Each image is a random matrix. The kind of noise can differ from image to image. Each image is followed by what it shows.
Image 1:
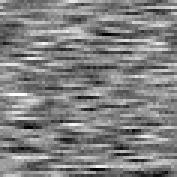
streaked along the rows
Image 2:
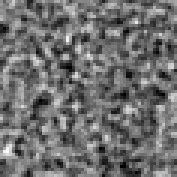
blotchy
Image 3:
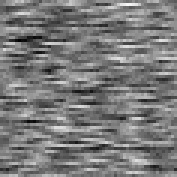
streaked along the rows
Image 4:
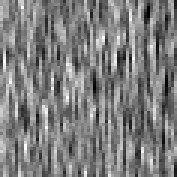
streaked along the columns
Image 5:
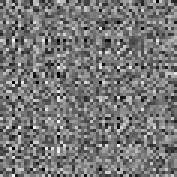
low rank plus noise
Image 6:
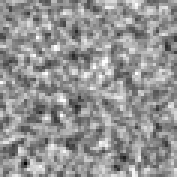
blotchy
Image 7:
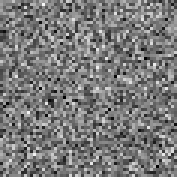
independent entries
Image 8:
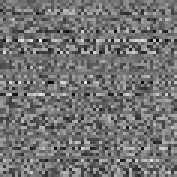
rows of uneven size
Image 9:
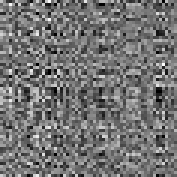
low rank plus noise
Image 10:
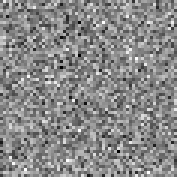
independent entries
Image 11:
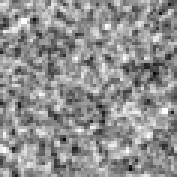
blotchy
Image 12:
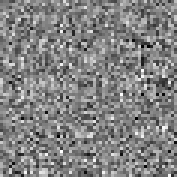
low rank plus noise
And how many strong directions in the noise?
five to eight
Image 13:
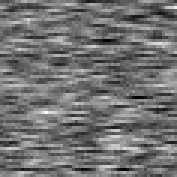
streaked along the rows
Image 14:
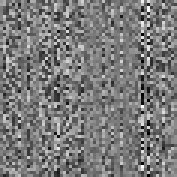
columns of uneven size
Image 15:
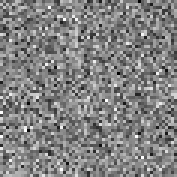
independent entries
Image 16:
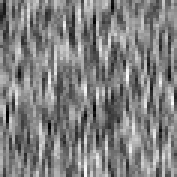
streaked along the columns
